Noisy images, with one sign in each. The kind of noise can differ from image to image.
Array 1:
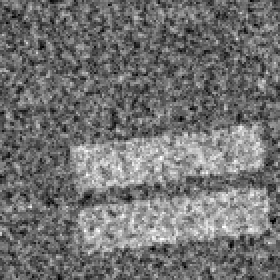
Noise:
blotchy
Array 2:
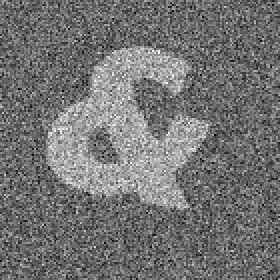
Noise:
independent entries
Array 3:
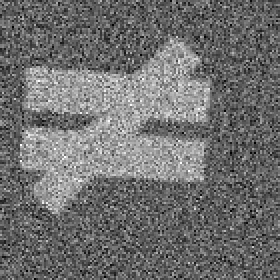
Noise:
low rank plus noise
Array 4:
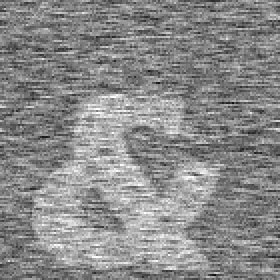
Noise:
streaked along the rows
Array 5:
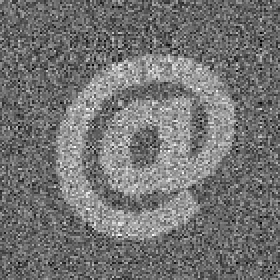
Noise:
low rank plus noise
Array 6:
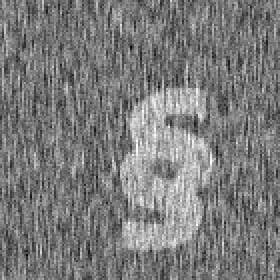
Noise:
streaked along the columns
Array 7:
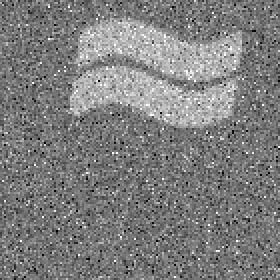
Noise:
heavy tails
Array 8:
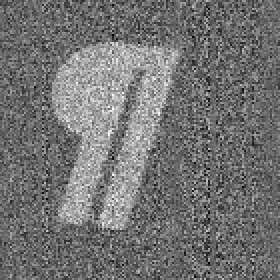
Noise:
columns of uneven size
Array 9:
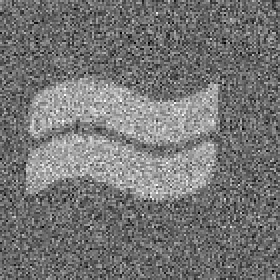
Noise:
low rank plus noise
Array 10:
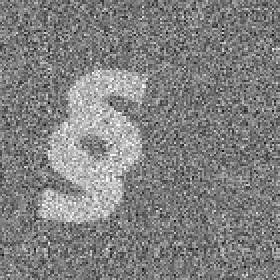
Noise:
low rank plus noise
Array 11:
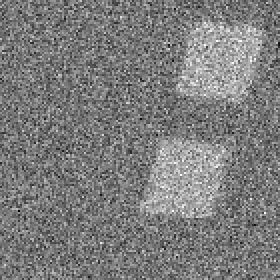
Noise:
independent entries
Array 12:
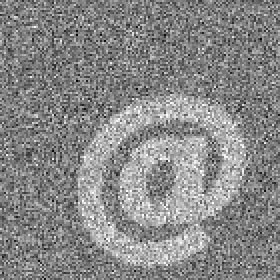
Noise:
low rank plus noise
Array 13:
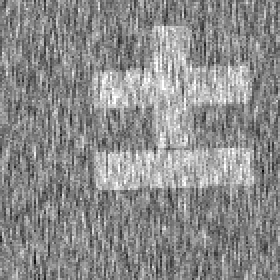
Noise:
streaked along the columns
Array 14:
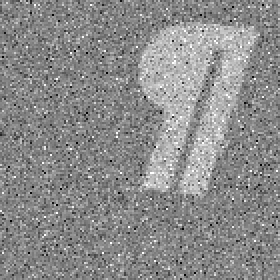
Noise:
heavy tails
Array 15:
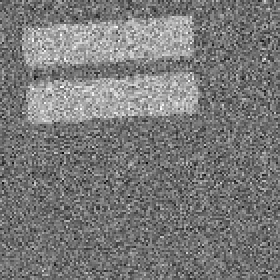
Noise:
low rank plus noise
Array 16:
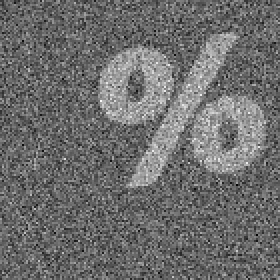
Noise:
independent entries
